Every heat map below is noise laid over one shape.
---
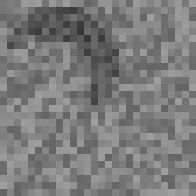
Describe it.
dark crescent
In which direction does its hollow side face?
down and left
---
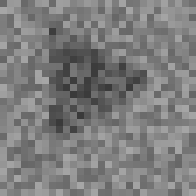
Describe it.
dark triangle
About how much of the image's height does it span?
two thirds
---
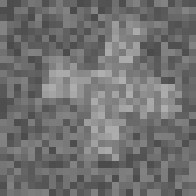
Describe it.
light cross
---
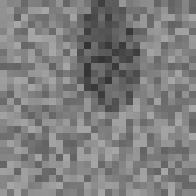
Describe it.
dark ellipse
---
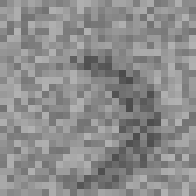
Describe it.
dark crescent
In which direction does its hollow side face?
left
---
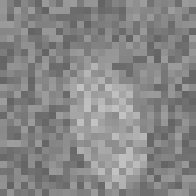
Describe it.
light ellipse
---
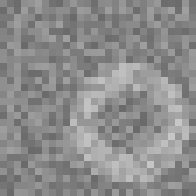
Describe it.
light ring
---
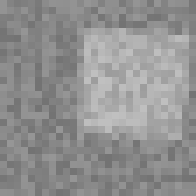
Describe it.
light square
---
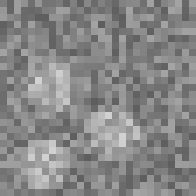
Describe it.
light three dots
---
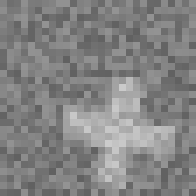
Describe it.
light cross
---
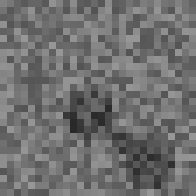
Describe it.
dark dumbbell
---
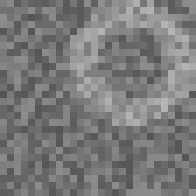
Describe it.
light ring
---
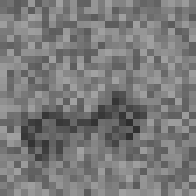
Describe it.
dark dumbbell
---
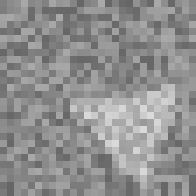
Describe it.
light triangle
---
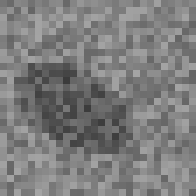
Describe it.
dark ellipse
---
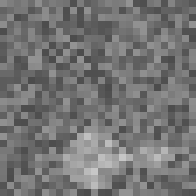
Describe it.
light lollipop
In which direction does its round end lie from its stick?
left
